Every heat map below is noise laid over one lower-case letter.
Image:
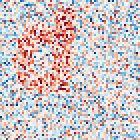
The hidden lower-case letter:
d
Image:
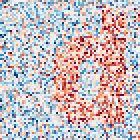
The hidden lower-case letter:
d
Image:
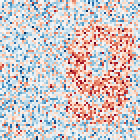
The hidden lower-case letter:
g
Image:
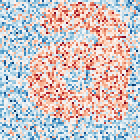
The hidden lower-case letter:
a
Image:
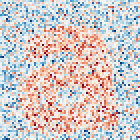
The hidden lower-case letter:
a
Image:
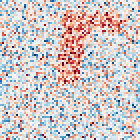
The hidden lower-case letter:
r
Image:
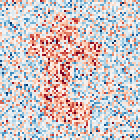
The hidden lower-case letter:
t
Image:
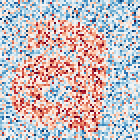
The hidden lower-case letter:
a
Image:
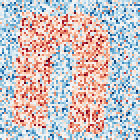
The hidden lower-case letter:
n
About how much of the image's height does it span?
nearly all
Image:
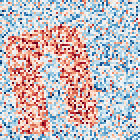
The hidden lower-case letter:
n
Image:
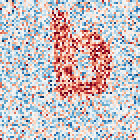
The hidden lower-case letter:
b
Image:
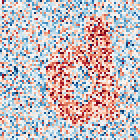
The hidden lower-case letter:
d
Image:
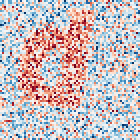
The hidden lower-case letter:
d
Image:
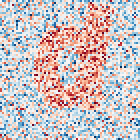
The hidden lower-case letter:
d
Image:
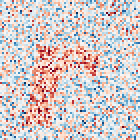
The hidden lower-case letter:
r
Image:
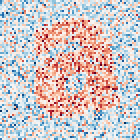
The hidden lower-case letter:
a
